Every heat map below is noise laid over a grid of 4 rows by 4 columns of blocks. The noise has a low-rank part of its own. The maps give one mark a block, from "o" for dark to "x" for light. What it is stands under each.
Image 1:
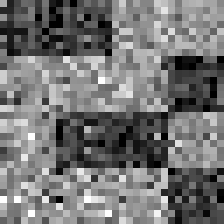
o o x x
x x x o
x o o x
x x x o
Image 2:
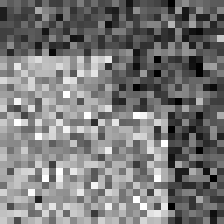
o o o o
x x o o
x x x o
x x x o
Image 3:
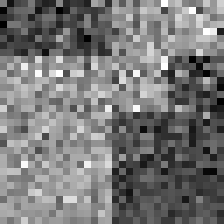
o o x x
x x x o
x x o o
x x o o
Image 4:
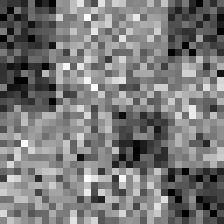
o x x o
o x x x
x x o x
x x x o
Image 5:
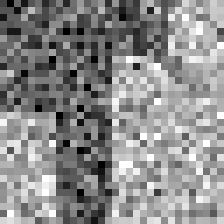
o o o x
o o x x
x o x x
x o x x
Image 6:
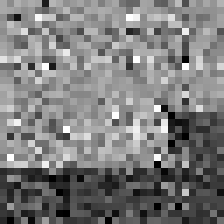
x x x x
x x x x
x x x o
o o o o
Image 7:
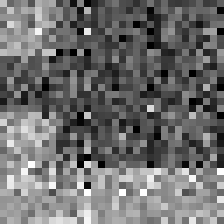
x o o o
o o o o
x o o o
x x x x
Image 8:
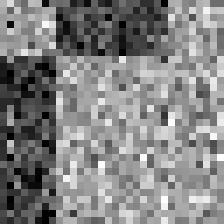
x o o x
o x x x
o x x x
o x x x
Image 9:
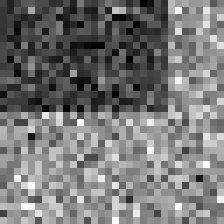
o o o x
o o o x
x x x x
x x x x
